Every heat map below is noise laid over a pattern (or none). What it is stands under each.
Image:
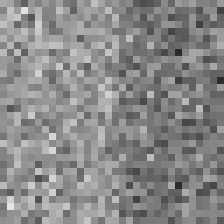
a sharp edge
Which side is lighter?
left
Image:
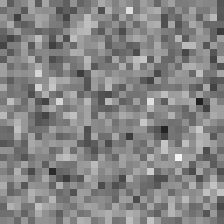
rings round one point
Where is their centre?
top middle
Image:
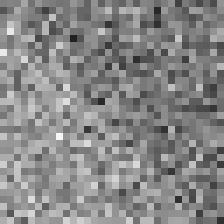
a sharp edge
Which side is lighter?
bottom left
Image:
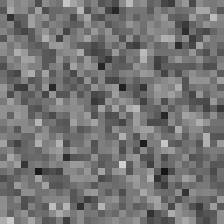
diagonal stripes
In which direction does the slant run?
top left to bottom right
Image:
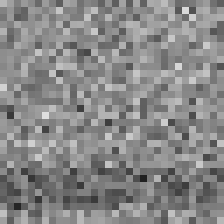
one horizontal stripe
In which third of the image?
bottom
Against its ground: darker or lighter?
darker
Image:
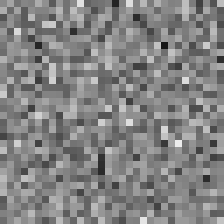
only noise
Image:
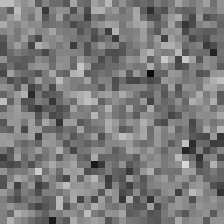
diagonal stripes
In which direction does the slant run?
top left to bottom right
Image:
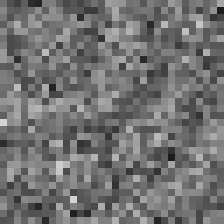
rings round one point
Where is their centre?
top left
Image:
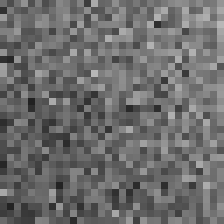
a smooth slope
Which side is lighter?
top right
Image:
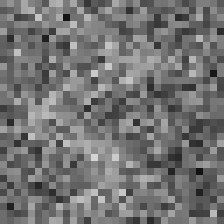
a wavy band
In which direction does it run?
top to bottom
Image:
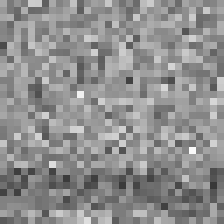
one horizontal stripe
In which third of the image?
bottom
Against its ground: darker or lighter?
darker
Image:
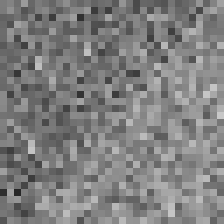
a sharp edge
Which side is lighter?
bottom right
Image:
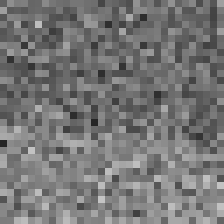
a sharp edge
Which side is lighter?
bottom
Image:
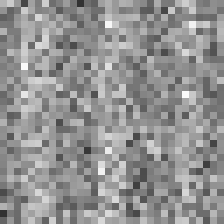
vertical stripes
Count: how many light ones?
3
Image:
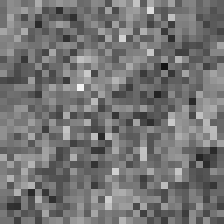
diagonal stripes
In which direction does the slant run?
bottom left to top right
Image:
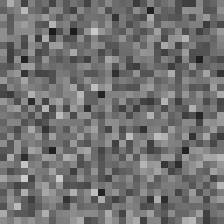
only noise
